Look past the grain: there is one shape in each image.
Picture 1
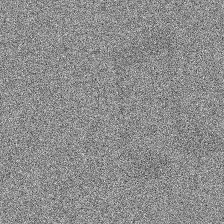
pair of musical notes
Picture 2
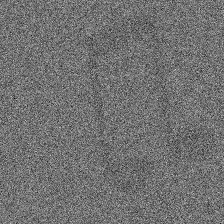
pair of musical notes
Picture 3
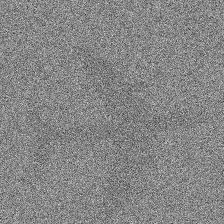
airplane
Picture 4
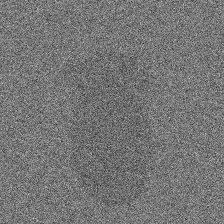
footprint
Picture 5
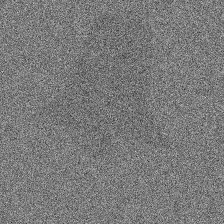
bell
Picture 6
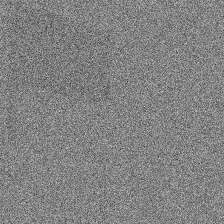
flag
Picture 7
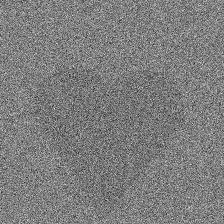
heart
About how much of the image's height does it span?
two thirds
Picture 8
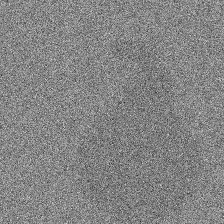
pear
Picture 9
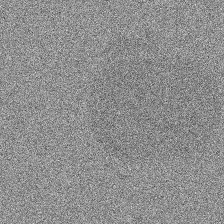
apple
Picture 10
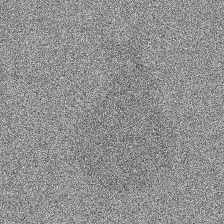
pear
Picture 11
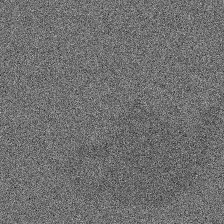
teapot
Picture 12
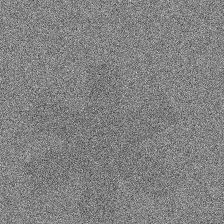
asterisk
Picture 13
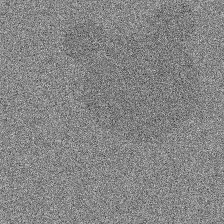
bear's head
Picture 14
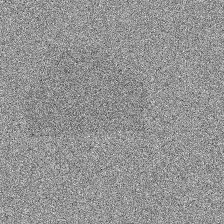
cloud
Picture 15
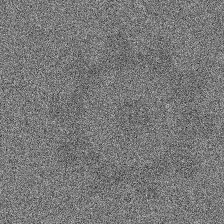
gear
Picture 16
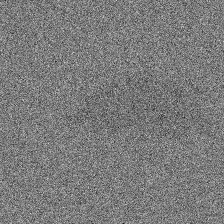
umbrella
